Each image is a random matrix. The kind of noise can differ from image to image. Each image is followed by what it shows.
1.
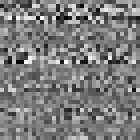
rows of uneven size
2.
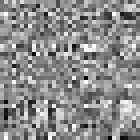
low rank plus noise
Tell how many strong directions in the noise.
two
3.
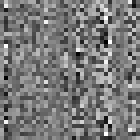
columns of uneven size
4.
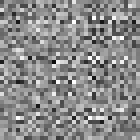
low rank plus noise
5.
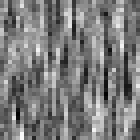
streaked along the columns
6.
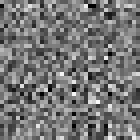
low rank plus noise
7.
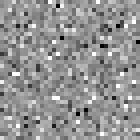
heavy tails
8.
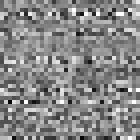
rows of uneven size
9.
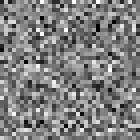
low rank plus noise
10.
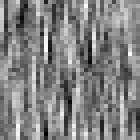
streaked along the columns
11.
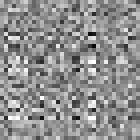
low rank plus noise
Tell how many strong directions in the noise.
one
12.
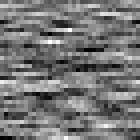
streaked along the rows
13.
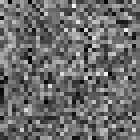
low rank plus noise
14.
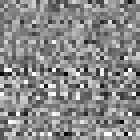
rows of uneven size
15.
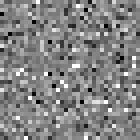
heavy tails
